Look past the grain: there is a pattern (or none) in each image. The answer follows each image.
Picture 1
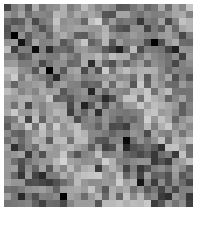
diagonal stripes
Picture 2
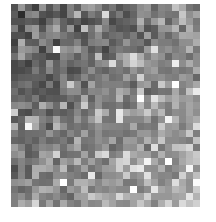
a smooth slope
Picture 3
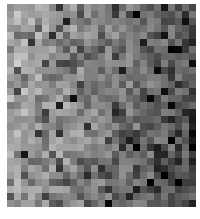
a smooth slope
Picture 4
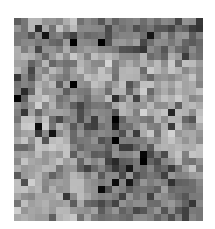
spokes from one point
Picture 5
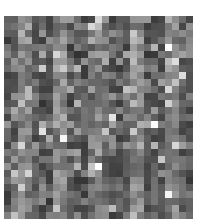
vertical stripes
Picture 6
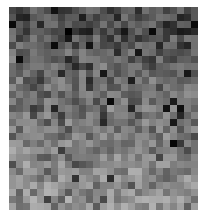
a smooth slope
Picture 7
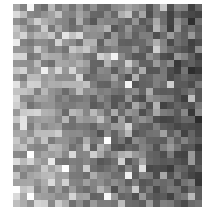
a smooth slope
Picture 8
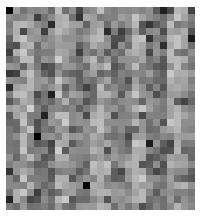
vertical stripes
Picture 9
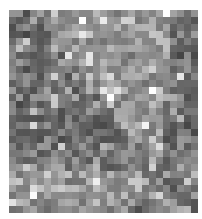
spokes from one point
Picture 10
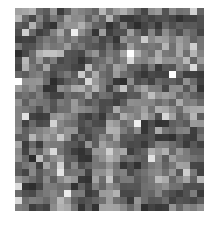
rings round one point
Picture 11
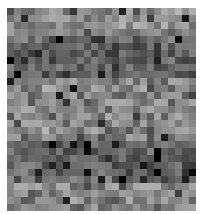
horizontal stripes
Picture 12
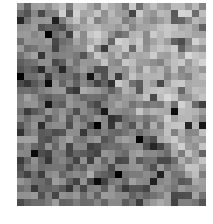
a sharp edge
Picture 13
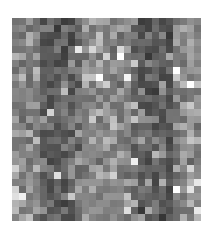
vertical stripes
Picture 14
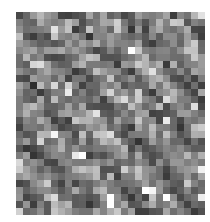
diagonal stripes
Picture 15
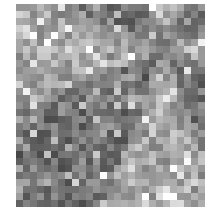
spokes from one point
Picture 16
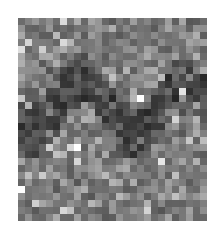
a wavy band
